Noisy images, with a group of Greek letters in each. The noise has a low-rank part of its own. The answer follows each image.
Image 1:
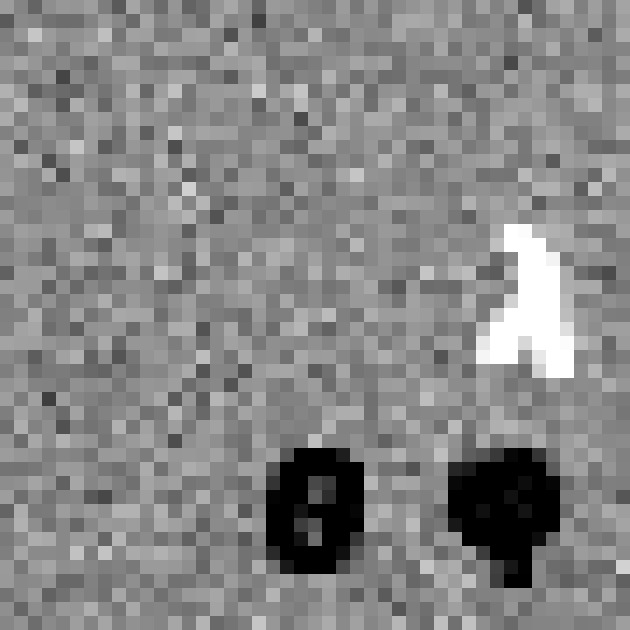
middle right: light lambda; bottom middle: dark theta; bottom right: dark phi
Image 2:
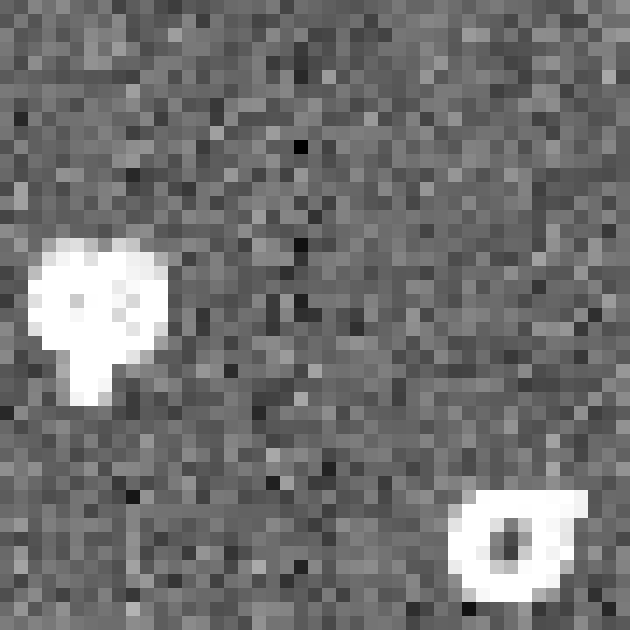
middle left: light phi; bottom right: light sigma
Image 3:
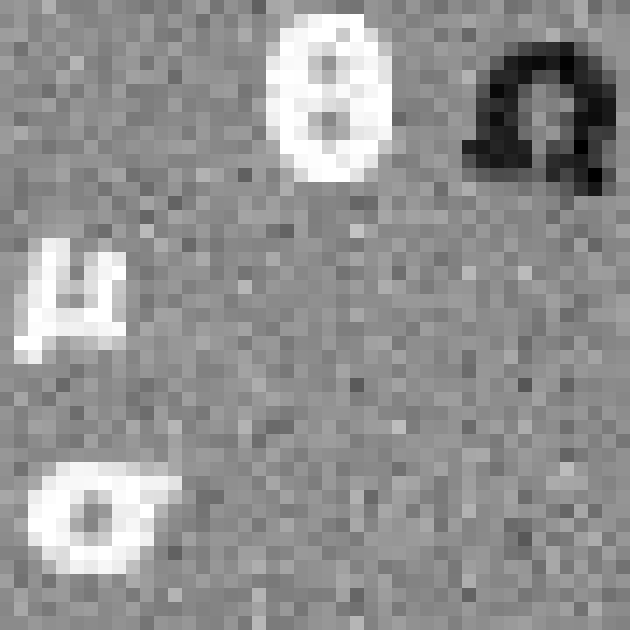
top middle: light theta; top right: dark omega; middle left: light mu; bottom left: light sigma
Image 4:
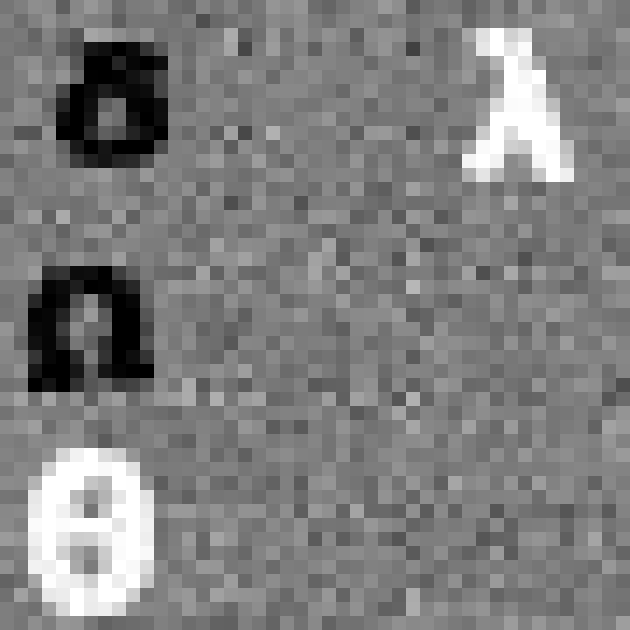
top left: dark delta; top right: light lambda; middle left: dark omega; bottom left: light theta
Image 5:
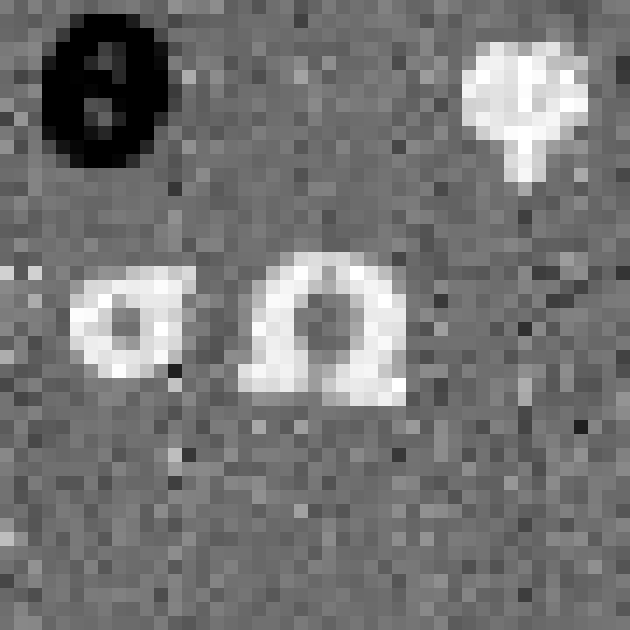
top left: dark theta; top right: light phi; middle left: light sigma; centre: light omega
